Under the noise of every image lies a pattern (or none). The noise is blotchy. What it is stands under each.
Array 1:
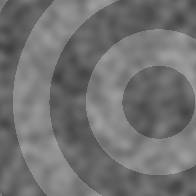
rings round one point
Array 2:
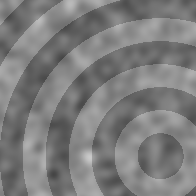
rings round one point
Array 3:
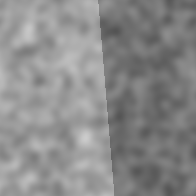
a sharp edge
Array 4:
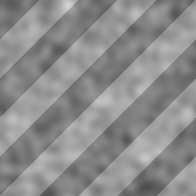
diagonal stripes
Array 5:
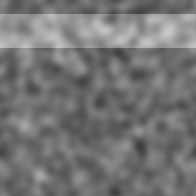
one horizontal stripe
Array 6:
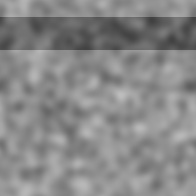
one horizontal stripe
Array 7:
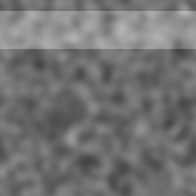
one horizontal stripe
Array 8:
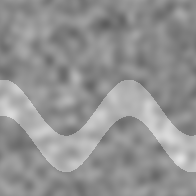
a wavy band
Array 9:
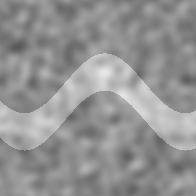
a wavy band
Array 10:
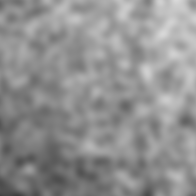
a smooth slope
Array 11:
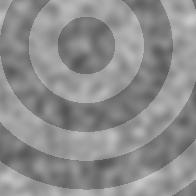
rings round one point
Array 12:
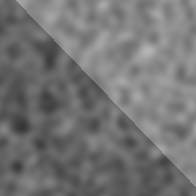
a sharp edge
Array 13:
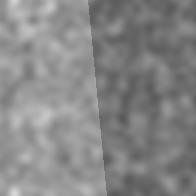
a sharp edge
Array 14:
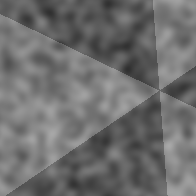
spokes from one point
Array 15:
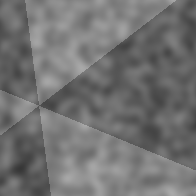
spokes from one point
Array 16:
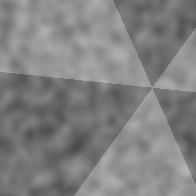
spokes from one point
